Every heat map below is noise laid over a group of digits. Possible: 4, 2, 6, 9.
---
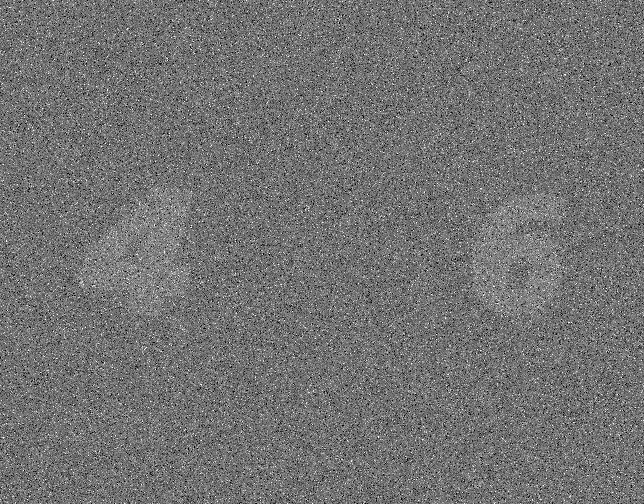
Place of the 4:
middle left
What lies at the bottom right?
nothing
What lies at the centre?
nothing
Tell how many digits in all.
2
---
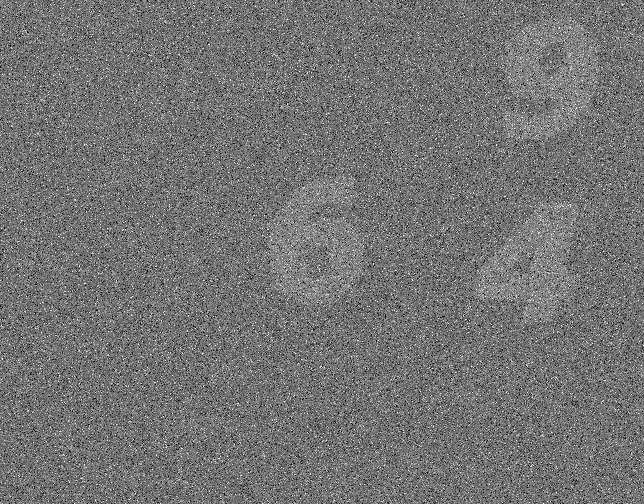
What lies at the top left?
nothing
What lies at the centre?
6
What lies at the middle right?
4
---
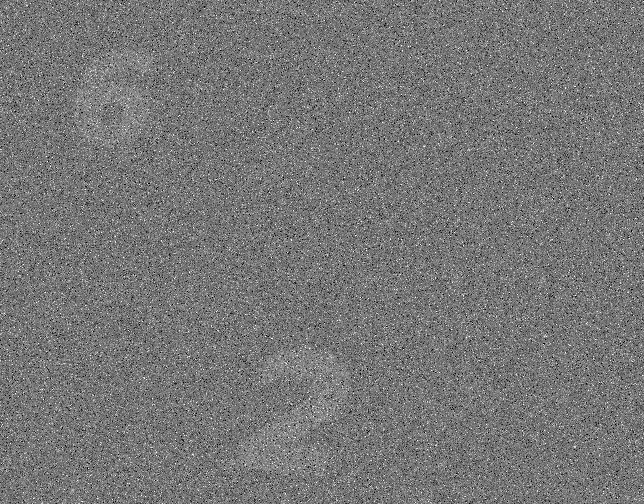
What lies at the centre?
nothing
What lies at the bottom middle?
2
